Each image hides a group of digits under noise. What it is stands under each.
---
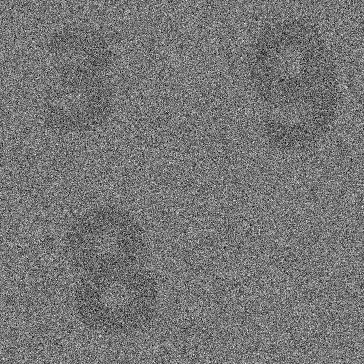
top left: dark 3; top right: dark 9; bottom left: dark 8
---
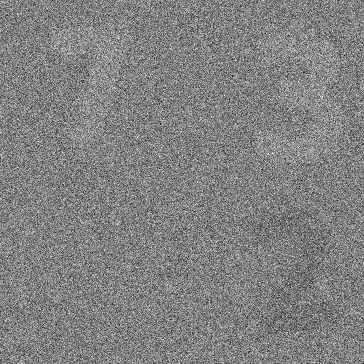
top left: light 7; top right: light 3; bottom right: dark 2
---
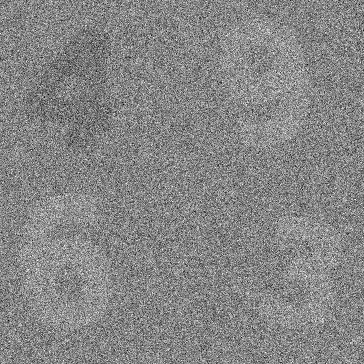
top left: dark 4; top right: light 9; bottom left: light 6; bottom right: light 3
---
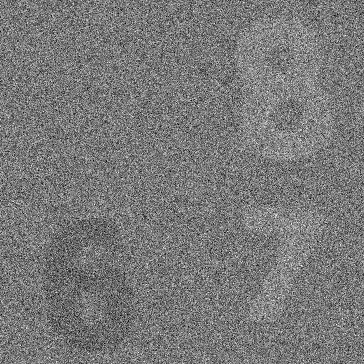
top right: light 8; bottom left: dark 6; bottom right: light 7
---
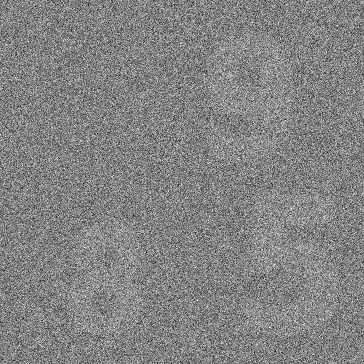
top right: light 9; bottom left: light 8; bottom right: light 5
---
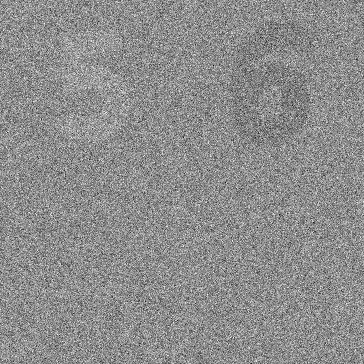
top left: light 5; top right: dark 6
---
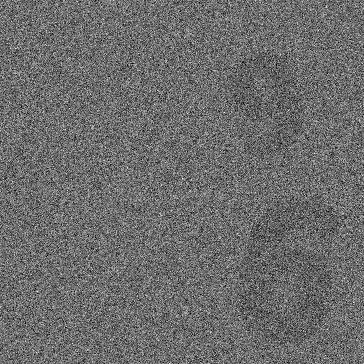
top right: dark 9; bottom right: dark 6
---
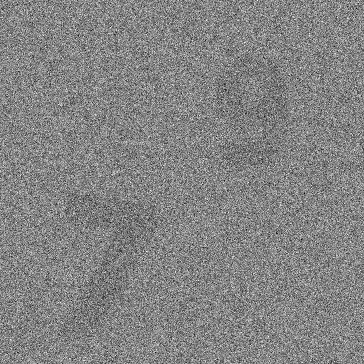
top right: dark 9; bottom left: dark 7
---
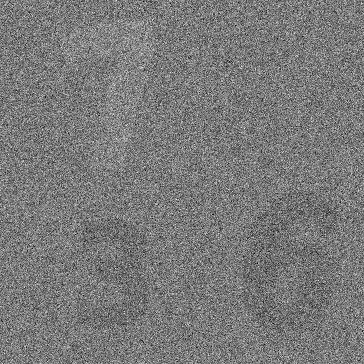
top left: light 7; bottom left: dark 3; bottom right: dark 6
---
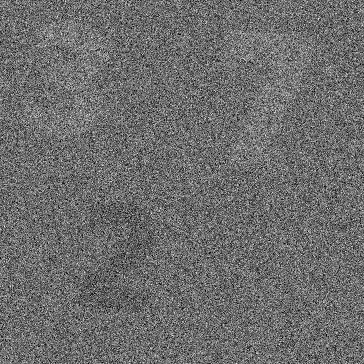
top left: light 3; top right: light 7; bottom left: dark 2
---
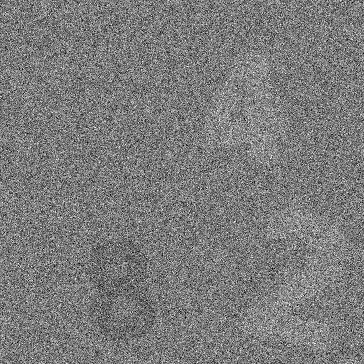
top right: light 4; bottom left: dark 8; bottom right: light 2
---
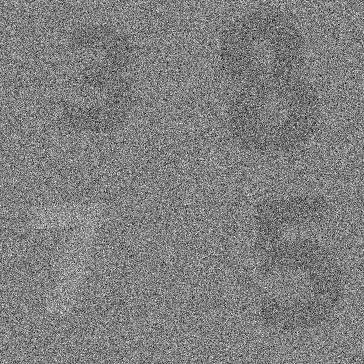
top left: dark 3; top right: dark 8; bottom left: light 7; bottom right: dark 5
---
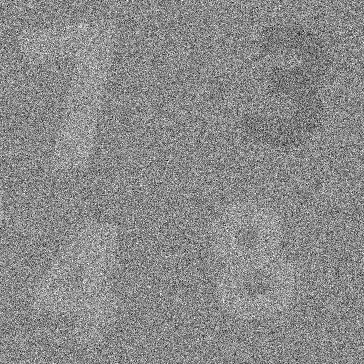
top left: light 7; top right: dark 3; bottom left: light 4; bottom right: light 8
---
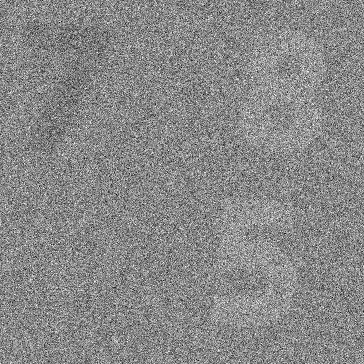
top left: dark 7; top right: light 8; bottom right: light 5
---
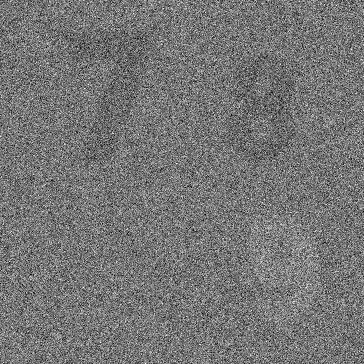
top left: dark 7; top right: dark 8; bottom right: light 9
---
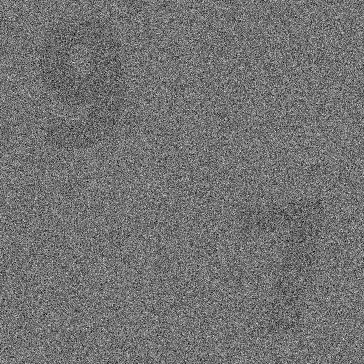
top left: dark 9; bottom right: dark 7
